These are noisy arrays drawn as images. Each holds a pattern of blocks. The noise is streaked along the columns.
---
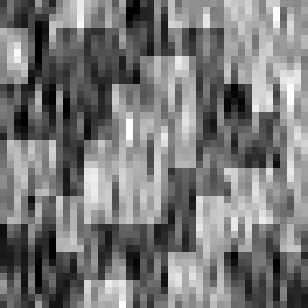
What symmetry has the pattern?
no symmetry
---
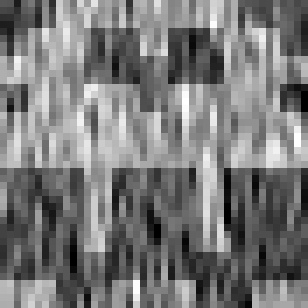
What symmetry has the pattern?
left and right mirror each other
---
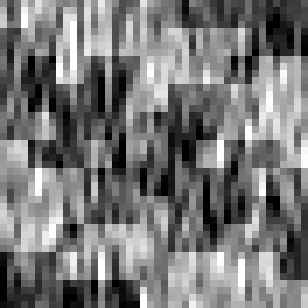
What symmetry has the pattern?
the same after a half turn
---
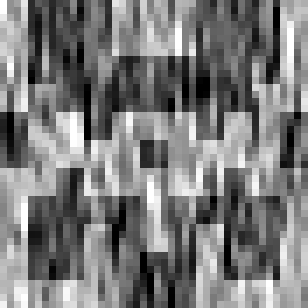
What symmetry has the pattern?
left and right mirror each other
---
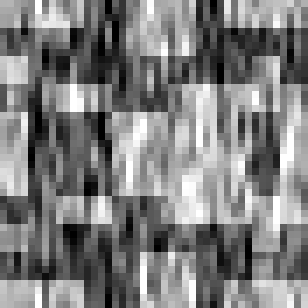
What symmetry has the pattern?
top and bottom mirror each other
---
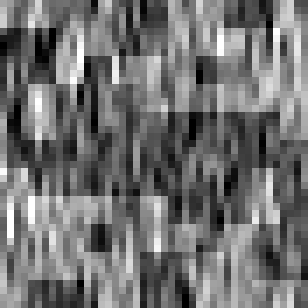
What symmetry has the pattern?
the same after a half turn
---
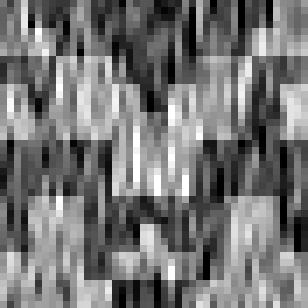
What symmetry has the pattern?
left and right mirror each other
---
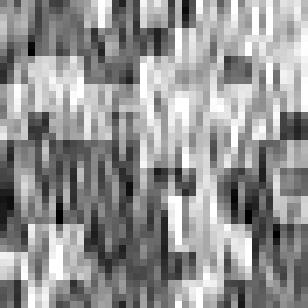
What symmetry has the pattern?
mirrored about the diagonal from the bottom left
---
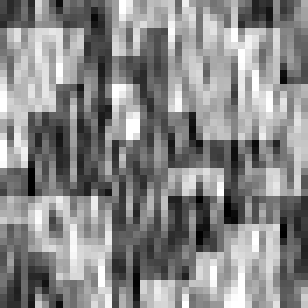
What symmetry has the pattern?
mirrored about the diagonal from the bottom left
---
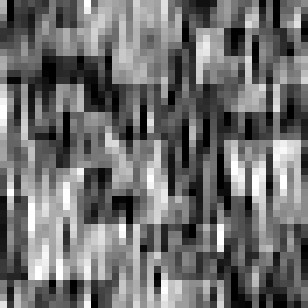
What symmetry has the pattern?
mirrored about the diagonal from the bottom left
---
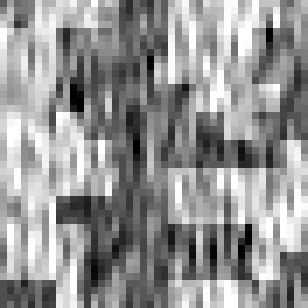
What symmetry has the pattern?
no symmetry
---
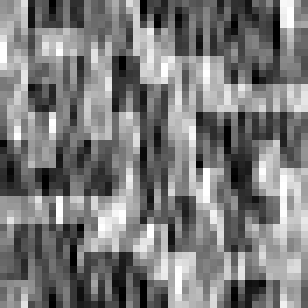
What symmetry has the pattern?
the same after a half turn
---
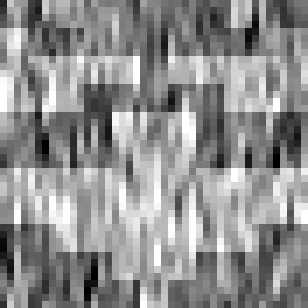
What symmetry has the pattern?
left and right mirror each other
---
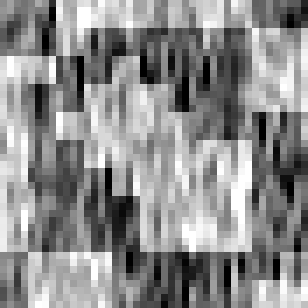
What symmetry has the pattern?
mirrored about the diagonal from the top left
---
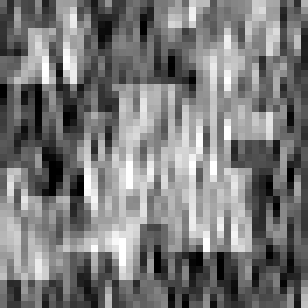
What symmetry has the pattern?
mirrored about the diagonal from the top left
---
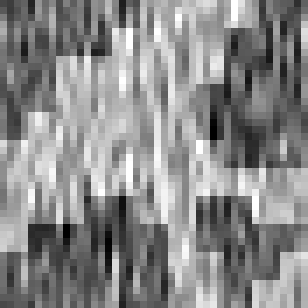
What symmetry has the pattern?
mirrored about the diagonal from the top left
